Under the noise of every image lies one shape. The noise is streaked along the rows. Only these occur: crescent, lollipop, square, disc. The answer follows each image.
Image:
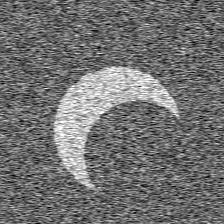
light crescent
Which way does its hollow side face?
down and right
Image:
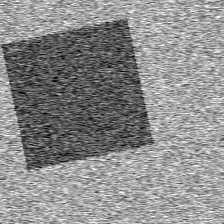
dark square
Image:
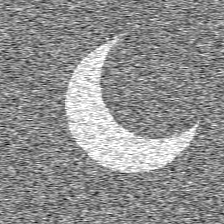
light crescent
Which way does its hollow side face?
up and right
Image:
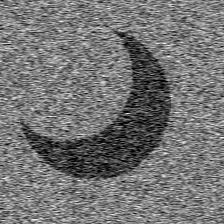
dark crescent
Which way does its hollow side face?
up and left
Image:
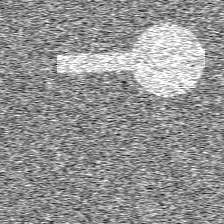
light lollipop
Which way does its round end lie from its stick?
right
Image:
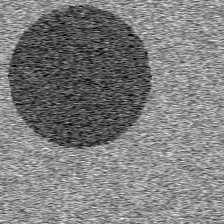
dark disc
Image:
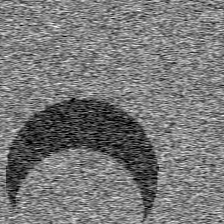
dark crescent
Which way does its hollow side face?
down
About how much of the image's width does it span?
two thirds
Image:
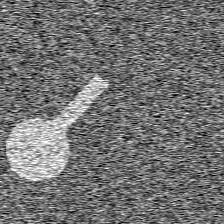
light lollipop
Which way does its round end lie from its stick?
down and left
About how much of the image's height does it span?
half
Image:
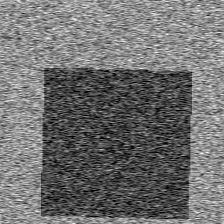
dark square
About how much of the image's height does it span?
two thirds
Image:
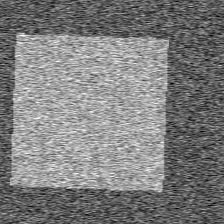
light square
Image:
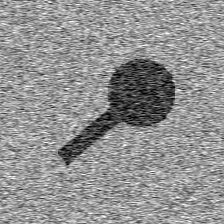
dark lollipop
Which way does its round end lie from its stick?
up and right
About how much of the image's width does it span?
half
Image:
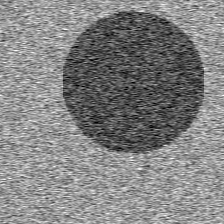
dark disc
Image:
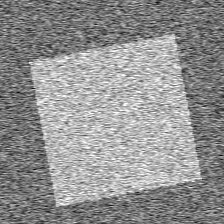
light square
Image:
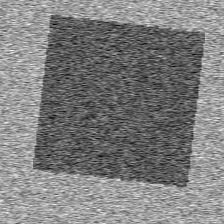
dark square
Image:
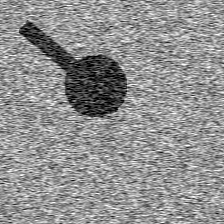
dark lollipop
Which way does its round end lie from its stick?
down and right
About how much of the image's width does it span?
half
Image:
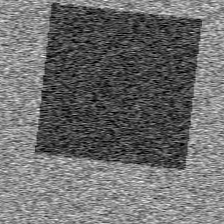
dark square
